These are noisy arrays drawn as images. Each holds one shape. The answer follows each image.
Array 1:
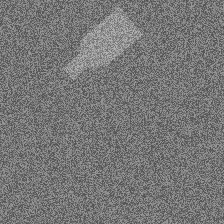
light bottle, top middle
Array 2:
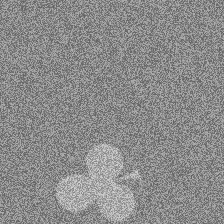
light club, bottom middle
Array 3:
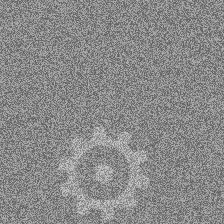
light gear, bottom middle
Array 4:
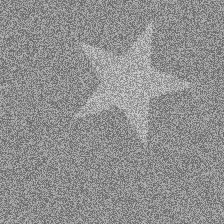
light star
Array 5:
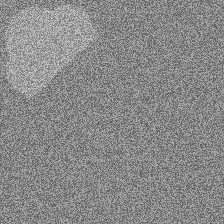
light cloud, top left
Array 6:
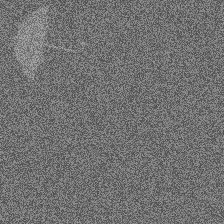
light umbrella, top left
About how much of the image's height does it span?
a third
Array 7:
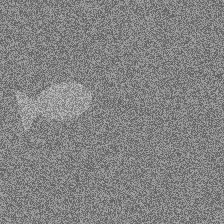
light fish, middle left
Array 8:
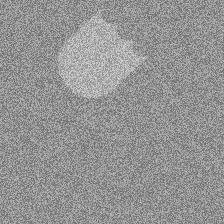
light ghost, top middle
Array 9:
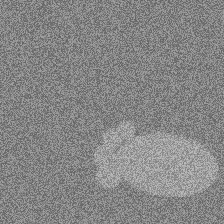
light footprint
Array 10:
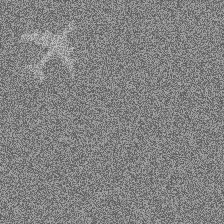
light airplane, top left
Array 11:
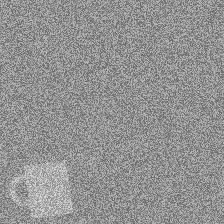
light cup, bottom left
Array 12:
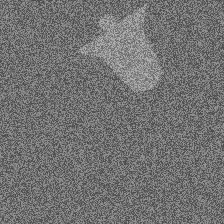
light bell, top middle
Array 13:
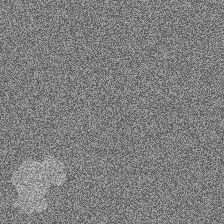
light car, bottom left
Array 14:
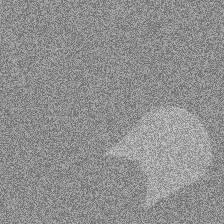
light cat's head
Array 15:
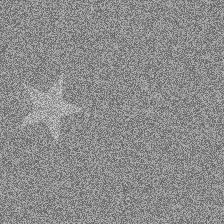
light star, middle left
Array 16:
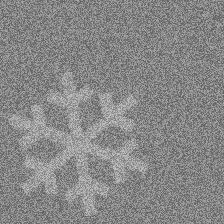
light snowflake
